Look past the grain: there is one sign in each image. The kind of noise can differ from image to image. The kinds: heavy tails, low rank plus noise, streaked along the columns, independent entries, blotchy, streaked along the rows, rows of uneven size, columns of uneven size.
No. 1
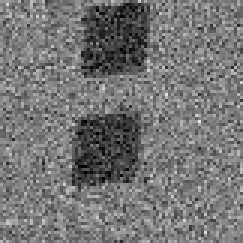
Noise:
low rank plus noise
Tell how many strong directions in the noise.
two
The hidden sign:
colon
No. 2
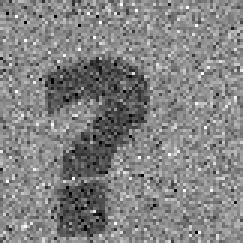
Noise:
heavy tails
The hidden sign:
question mark
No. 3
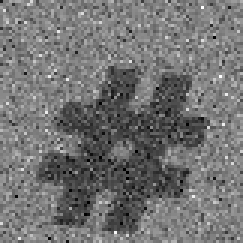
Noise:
heavy tails
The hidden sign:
hash sign
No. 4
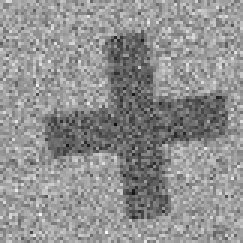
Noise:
low rank plus noise
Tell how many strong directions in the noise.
one
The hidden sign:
plus sign
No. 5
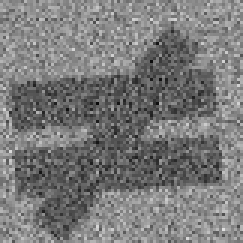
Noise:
low rank plus noise
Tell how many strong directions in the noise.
two
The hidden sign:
not-equal sign
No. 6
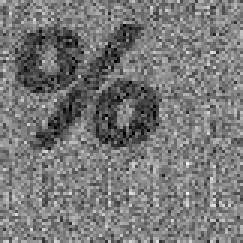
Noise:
low rank plus noise
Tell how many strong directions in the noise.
one
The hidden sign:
percent sign
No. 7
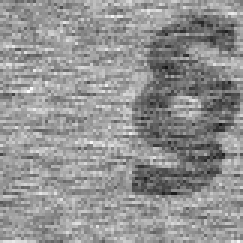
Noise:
streaked along the rows
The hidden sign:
section sign
